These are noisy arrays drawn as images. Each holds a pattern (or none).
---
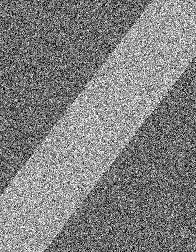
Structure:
a diagonal band
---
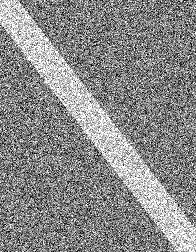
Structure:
a diagonal band
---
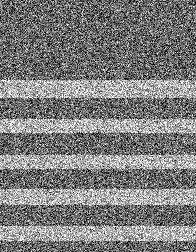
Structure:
bands of rows
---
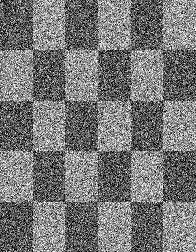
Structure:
a checkerboard
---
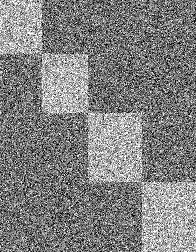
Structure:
blocks along the diagonal
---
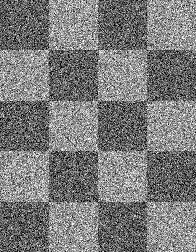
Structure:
a checkerboard
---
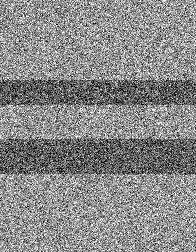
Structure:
bands of rows
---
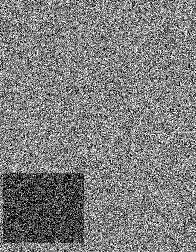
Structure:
one block
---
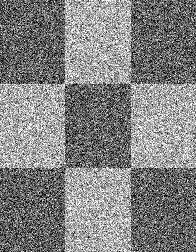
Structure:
a checkerboard
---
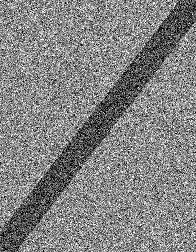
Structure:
a diagonal band
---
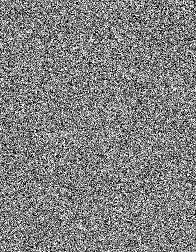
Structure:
only noise
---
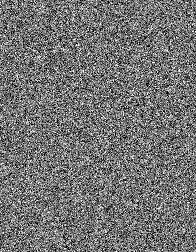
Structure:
only noise
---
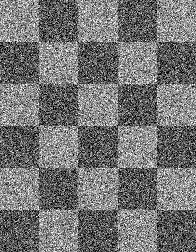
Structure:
a checkerboard
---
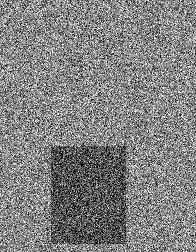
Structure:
one block
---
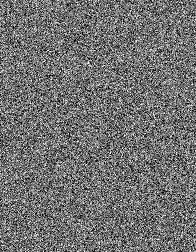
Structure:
only noise
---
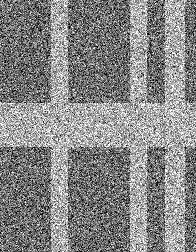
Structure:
bands of rows crossing bands of columns
